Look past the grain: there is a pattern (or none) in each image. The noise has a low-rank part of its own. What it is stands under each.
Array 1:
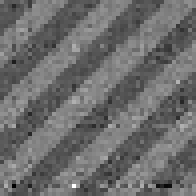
diagonal stripes
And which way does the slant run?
bottom left to top right
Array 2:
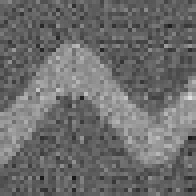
a wavy band
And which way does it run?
left to right
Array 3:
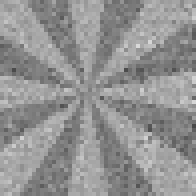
spokes from one point
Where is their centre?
centre
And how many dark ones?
8
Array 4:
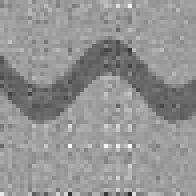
a wavy band
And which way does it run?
left to right
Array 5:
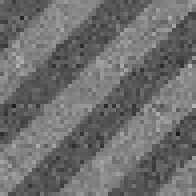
diagonal stripes
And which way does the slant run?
bottom left to top right
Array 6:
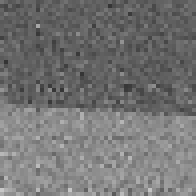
a sharp edge
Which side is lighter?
bottom
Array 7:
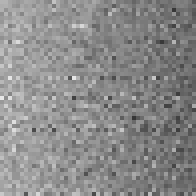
a smooth slope
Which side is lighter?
left
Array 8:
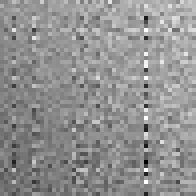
a smooth slope
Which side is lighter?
top right
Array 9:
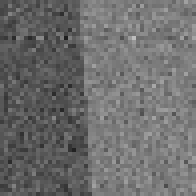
a sharp edge
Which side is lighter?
right
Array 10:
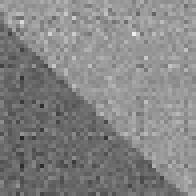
a sharp edge
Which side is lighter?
top right
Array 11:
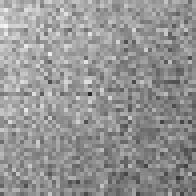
a smooth slope
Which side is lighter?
top left
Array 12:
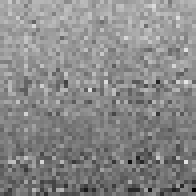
a smooth slope
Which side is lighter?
top
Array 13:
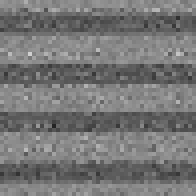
horizontal stripes
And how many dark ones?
4
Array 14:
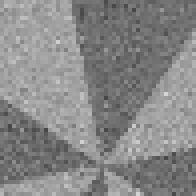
spokes from one point
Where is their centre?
bottom middle
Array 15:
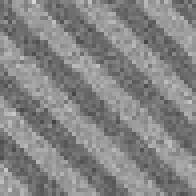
diagonal stripes
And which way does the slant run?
top left to bottom right
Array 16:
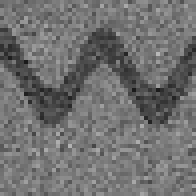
a wavy band
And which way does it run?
left to right
